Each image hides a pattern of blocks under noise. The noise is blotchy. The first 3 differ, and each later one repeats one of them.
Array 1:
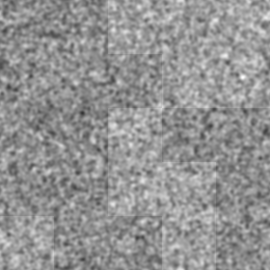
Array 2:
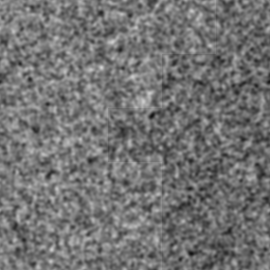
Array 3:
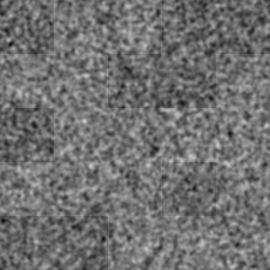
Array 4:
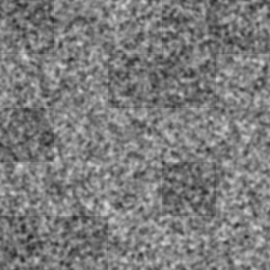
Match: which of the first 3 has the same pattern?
3
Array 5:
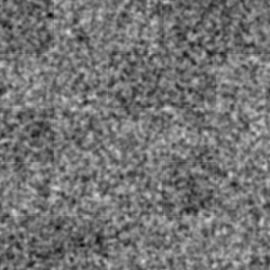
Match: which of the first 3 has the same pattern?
3
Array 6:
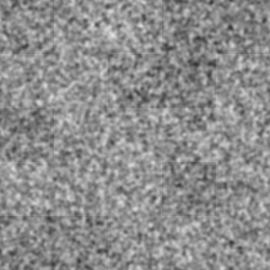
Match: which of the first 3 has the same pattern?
3
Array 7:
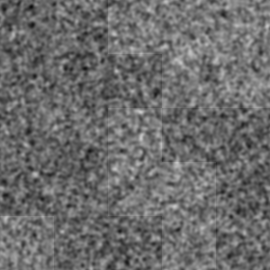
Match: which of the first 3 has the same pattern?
1
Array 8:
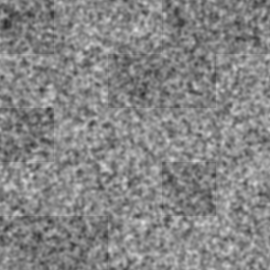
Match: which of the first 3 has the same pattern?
3
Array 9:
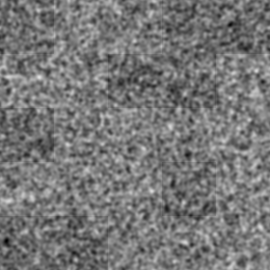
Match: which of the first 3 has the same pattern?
3
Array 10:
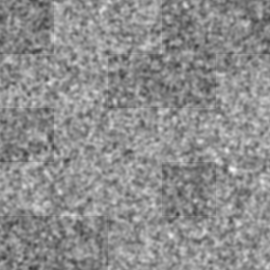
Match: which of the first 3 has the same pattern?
3
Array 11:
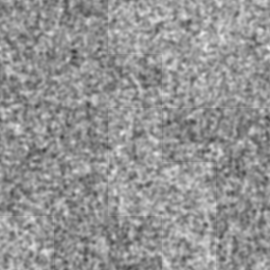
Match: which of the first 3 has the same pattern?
1
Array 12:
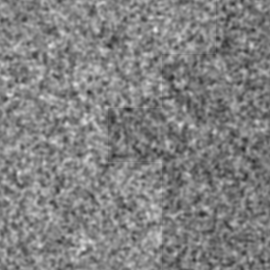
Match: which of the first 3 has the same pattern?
2
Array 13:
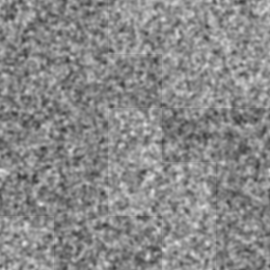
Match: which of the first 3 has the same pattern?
1
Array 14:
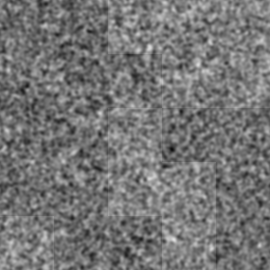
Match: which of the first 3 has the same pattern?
1
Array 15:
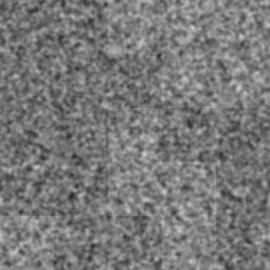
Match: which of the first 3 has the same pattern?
1
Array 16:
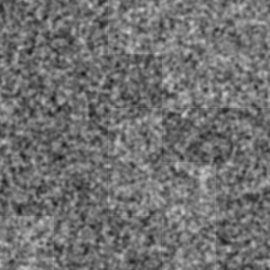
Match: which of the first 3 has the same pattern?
1
